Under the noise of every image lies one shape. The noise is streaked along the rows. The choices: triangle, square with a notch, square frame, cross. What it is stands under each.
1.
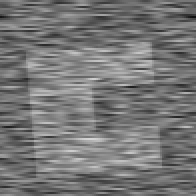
square with a notch
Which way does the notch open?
right
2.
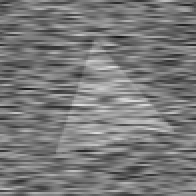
triangle
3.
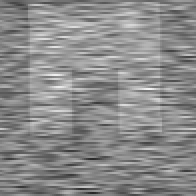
square with a notch
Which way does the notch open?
down
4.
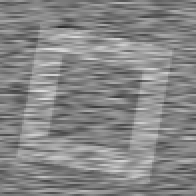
square frame
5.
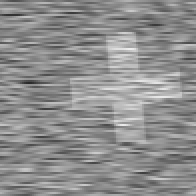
cross
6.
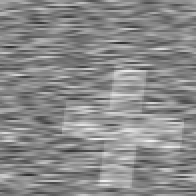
cross
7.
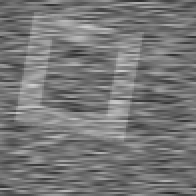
square frame
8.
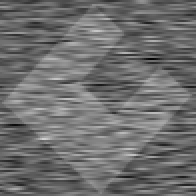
square with a notch
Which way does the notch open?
up and right
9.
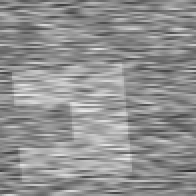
square with a notch
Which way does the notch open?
left
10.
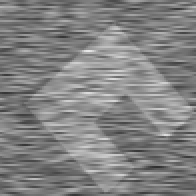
square with a notch
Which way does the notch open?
down and right
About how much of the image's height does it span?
nearly all
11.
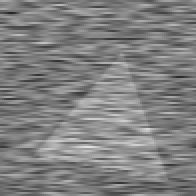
triangle
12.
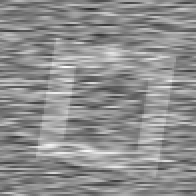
square frame
